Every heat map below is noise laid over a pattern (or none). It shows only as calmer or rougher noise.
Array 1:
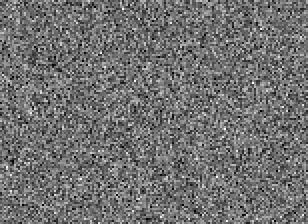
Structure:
only noise
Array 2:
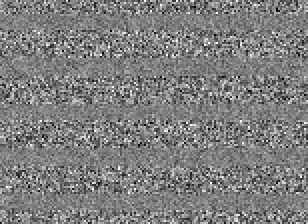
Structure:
horizontal stripes
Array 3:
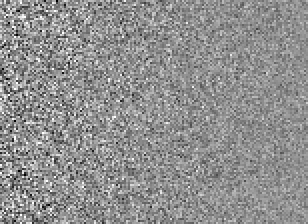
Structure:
a smooth slope
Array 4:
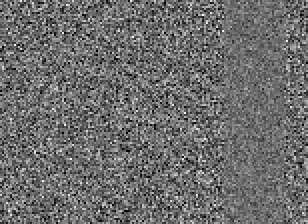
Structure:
one vertical stripe
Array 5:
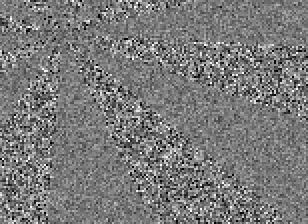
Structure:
spokes from one point
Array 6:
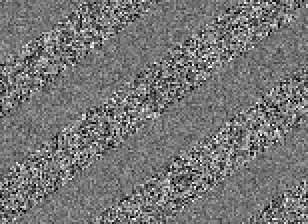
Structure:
diagonal stripes
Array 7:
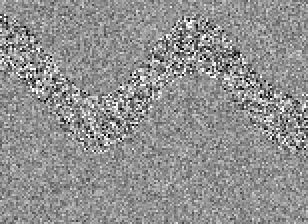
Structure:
a wavy band
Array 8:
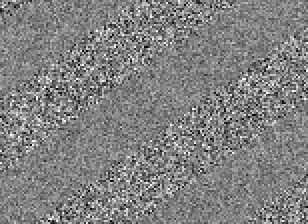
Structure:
diagonal stripes
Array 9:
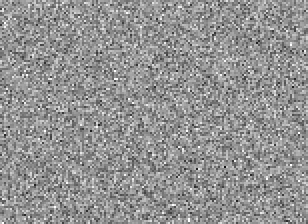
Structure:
only noise
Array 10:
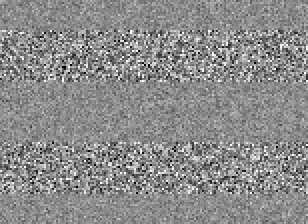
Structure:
horizontal stripes
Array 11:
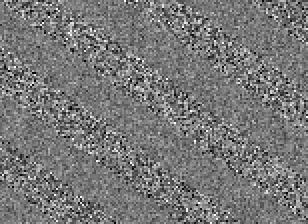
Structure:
diagonal stripes
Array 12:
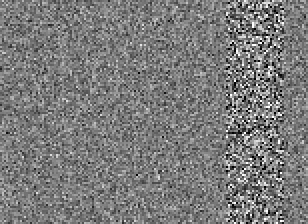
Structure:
one vertical stripe
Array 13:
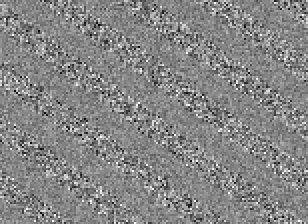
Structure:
diagonal stripes
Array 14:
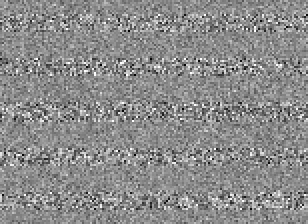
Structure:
horizontal stripes
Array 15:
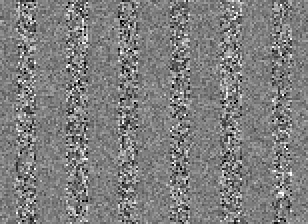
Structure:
vertical stripes
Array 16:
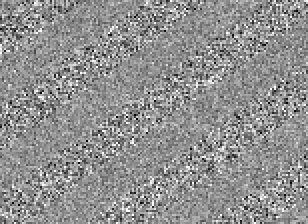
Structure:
diagonal stripes
